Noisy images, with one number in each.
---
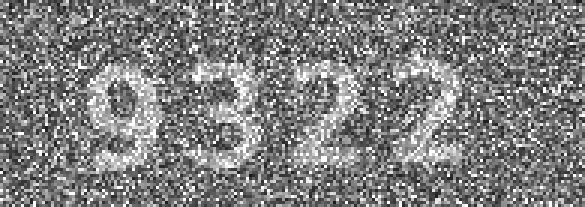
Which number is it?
9322
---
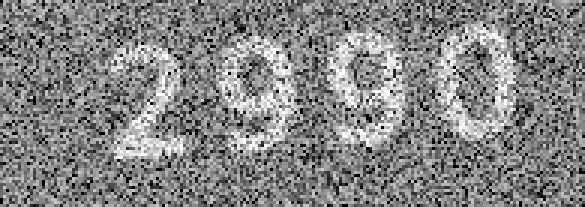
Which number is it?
2990
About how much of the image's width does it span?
two thirds
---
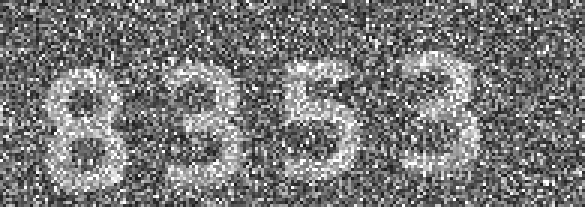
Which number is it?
8353
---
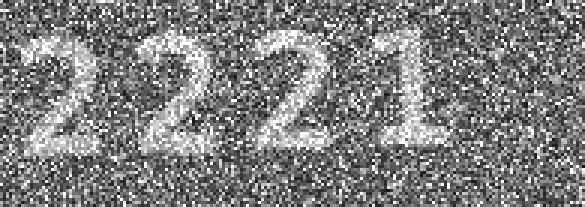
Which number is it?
2221
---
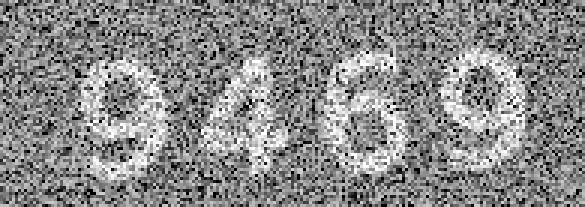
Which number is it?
9469
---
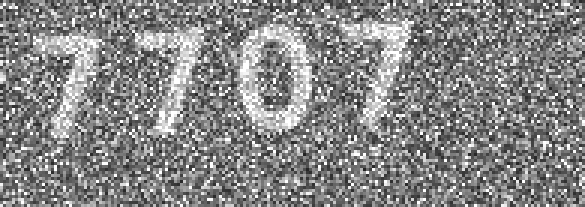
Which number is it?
7707
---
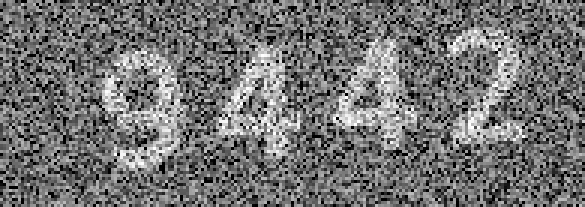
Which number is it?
9442
